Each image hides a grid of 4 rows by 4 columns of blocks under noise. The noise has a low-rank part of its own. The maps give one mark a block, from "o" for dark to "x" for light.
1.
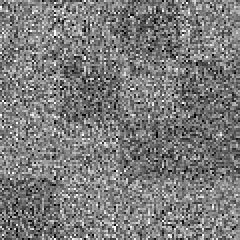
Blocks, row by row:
x x o x
x o x o
x x o o
o x x x
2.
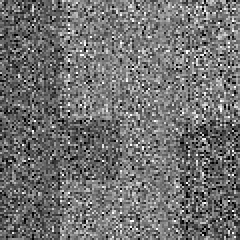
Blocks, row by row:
o x x x
o x x x
o o x o
o x x o
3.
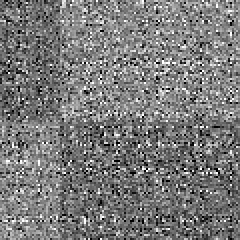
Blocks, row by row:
o x x x
o x x x
x o o o
x o o o
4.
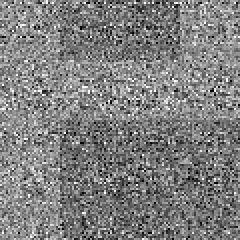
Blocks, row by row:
x o o x
x x x x
x o o o
x o o o
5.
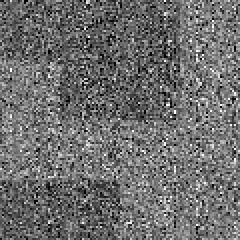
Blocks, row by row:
o o o x
x o o x
x x x x
o o x x
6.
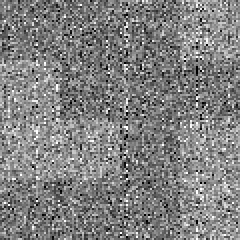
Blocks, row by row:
o o o x
x o o o
x x o x
o o o x
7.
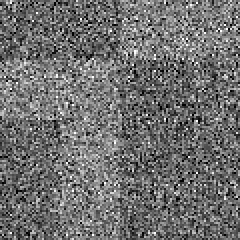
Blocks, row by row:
o o x x
x x o o
o x o o
o x o o
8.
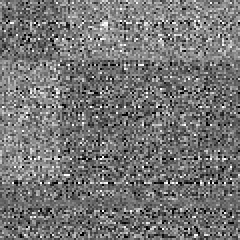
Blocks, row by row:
o x x x
x o o o
x o o o
o o o o
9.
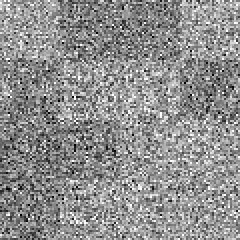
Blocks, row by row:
x o o x
o x x o
o o x x
o x x x
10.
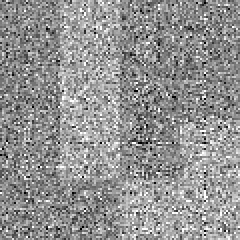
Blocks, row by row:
o x o o
o x o o
o x o x
o o x x
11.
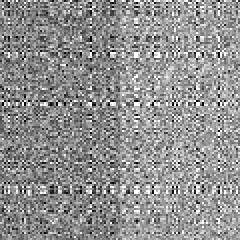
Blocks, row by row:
o o x x
o o x x
o o x x
o o x x
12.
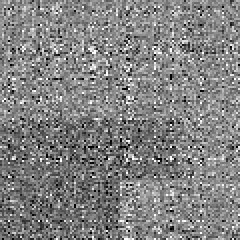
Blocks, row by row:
x x x x
x x x x
o o o x
o o x x
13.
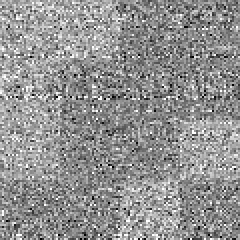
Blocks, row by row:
x x o o
x o o o
x o o x
o o x o
